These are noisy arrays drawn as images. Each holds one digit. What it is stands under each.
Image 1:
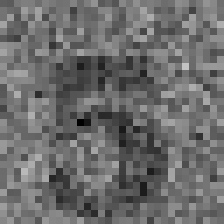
5
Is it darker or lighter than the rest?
darker
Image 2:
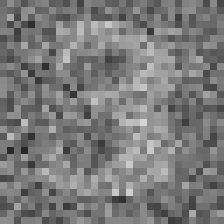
3
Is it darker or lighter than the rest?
lighter
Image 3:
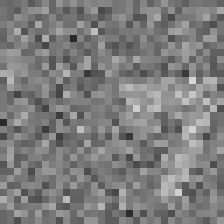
7
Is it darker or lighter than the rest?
lighter
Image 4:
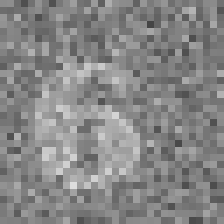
6
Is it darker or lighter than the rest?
lighter
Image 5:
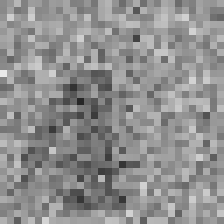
4
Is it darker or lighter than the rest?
darker
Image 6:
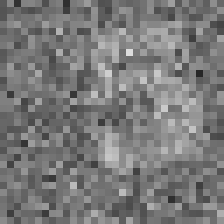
5
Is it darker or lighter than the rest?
lighter
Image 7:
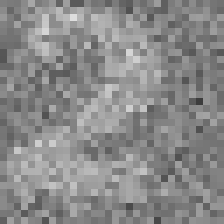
2
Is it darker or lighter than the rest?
lighter
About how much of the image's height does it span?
nearly all
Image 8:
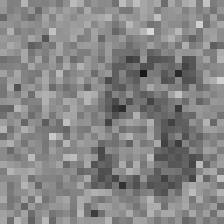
5
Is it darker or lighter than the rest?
darker
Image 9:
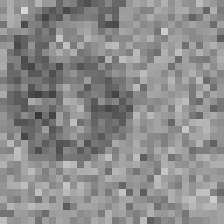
6
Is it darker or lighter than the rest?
darker
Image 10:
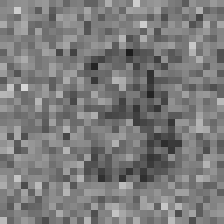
3
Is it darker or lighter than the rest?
darker
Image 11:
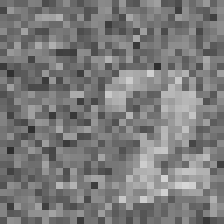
2
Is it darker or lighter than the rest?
lighter
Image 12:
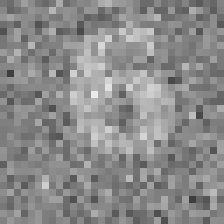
6
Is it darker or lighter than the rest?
lighter
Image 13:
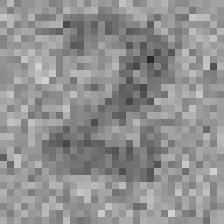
2
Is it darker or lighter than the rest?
darker
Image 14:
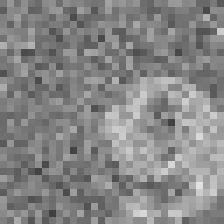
9
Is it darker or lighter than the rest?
lighter
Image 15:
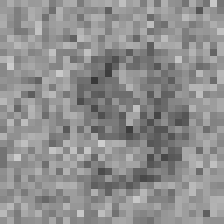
9
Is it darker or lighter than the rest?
darker
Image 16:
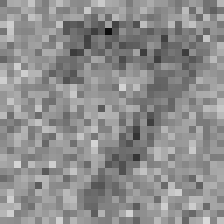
7
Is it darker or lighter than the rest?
darker
